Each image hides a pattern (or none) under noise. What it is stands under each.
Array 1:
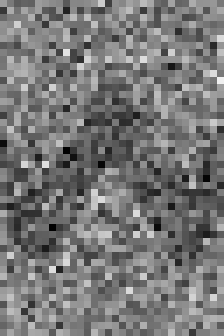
a wavy band
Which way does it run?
left to right
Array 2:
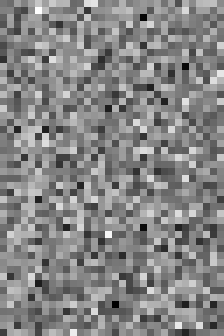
only noise
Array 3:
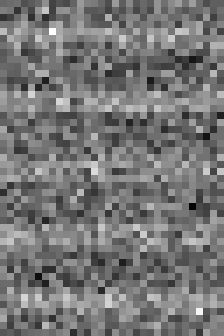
horizontal stripes
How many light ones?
5
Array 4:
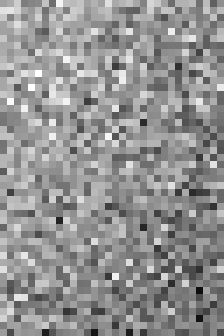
a smooth slope
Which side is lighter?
top left
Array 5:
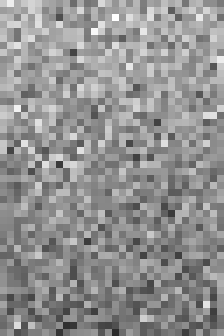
a smooth slope
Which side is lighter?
top
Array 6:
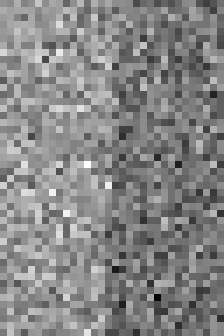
a sharp edge
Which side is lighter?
left
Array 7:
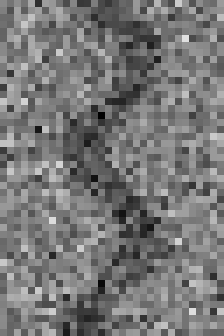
a wavy band
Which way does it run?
top to bottom
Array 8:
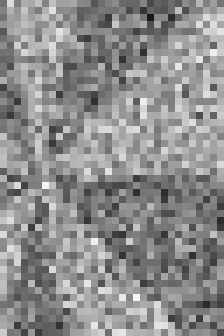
spokes from one point
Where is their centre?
middle left
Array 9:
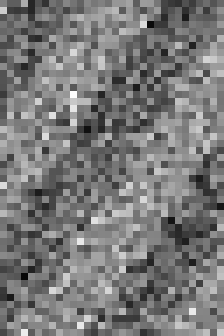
diagonal stripes
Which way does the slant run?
bottom left to top right
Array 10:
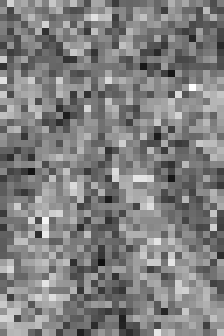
spokes from one point
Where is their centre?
top middle
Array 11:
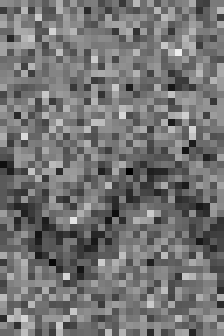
a wavy band
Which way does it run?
left to right
